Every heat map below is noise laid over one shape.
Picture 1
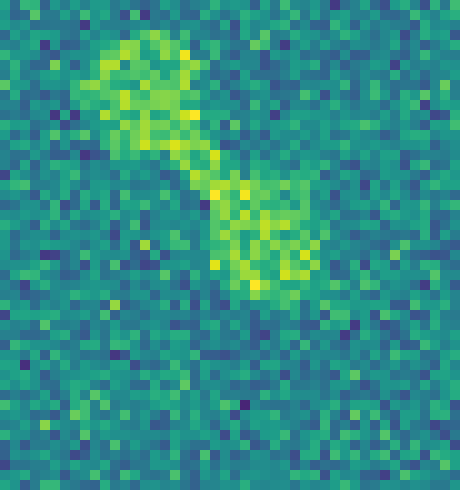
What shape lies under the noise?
dumbbell
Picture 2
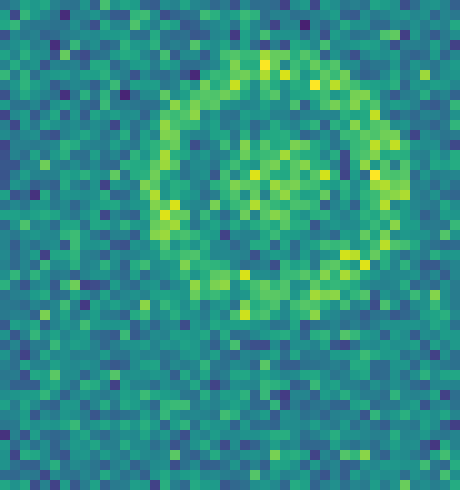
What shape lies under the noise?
bullseye
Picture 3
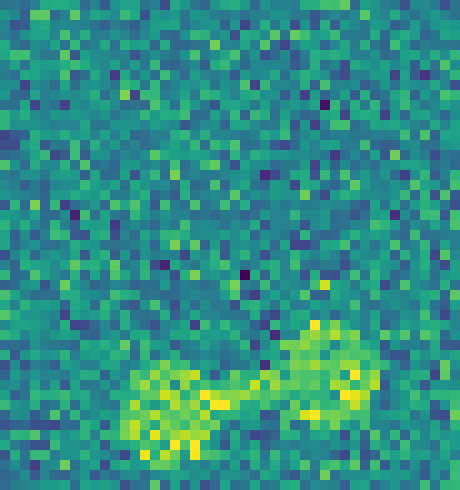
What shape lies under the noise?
dumbbell
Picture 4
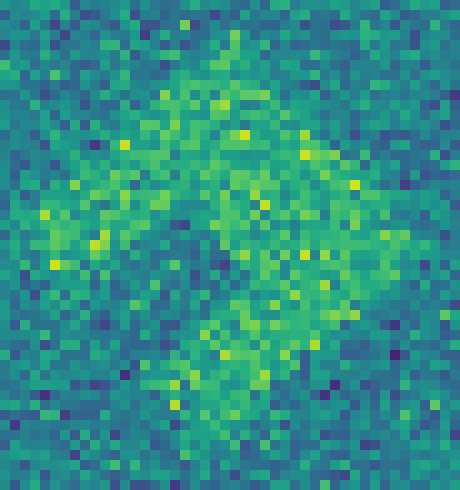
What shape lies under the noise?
square with a notch
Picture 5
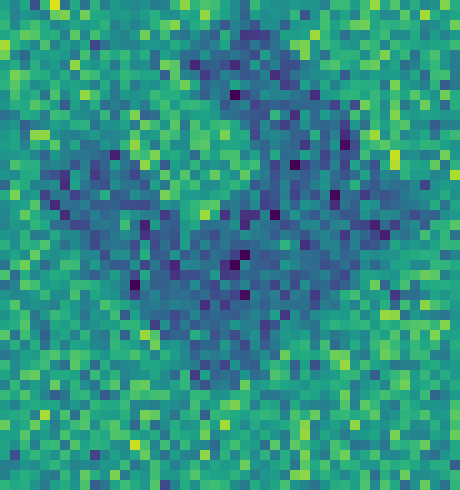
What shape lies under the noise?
square with a notch
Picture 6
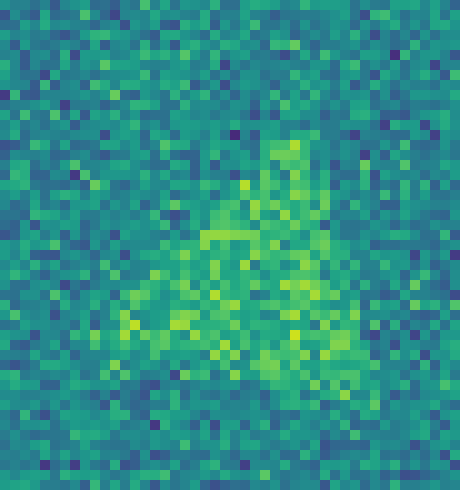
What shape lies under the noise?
triangle
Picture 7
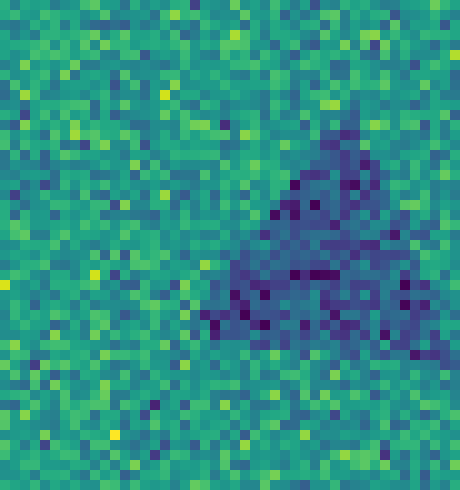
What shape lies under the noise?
triangle
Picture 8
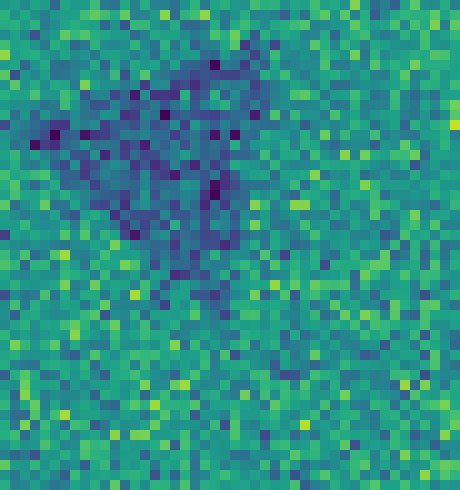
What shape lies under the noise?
triangle
